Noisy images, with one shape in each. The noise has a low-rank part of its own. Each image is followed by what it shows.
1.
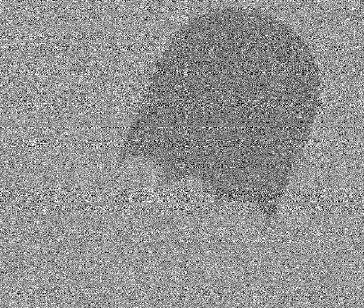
ghost
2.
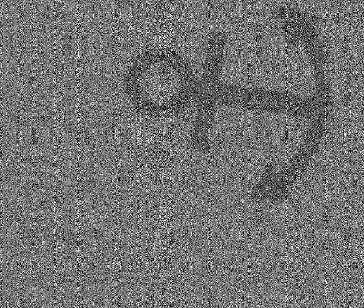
anchor
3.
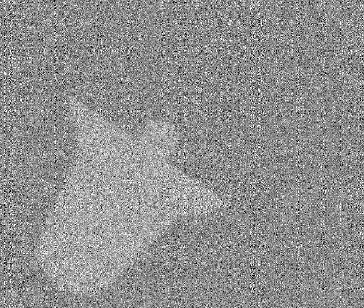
bell
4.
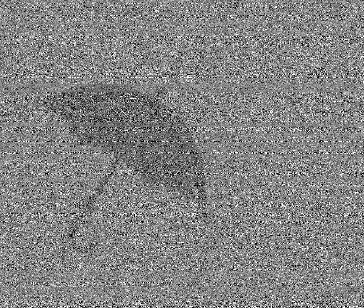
umbrella
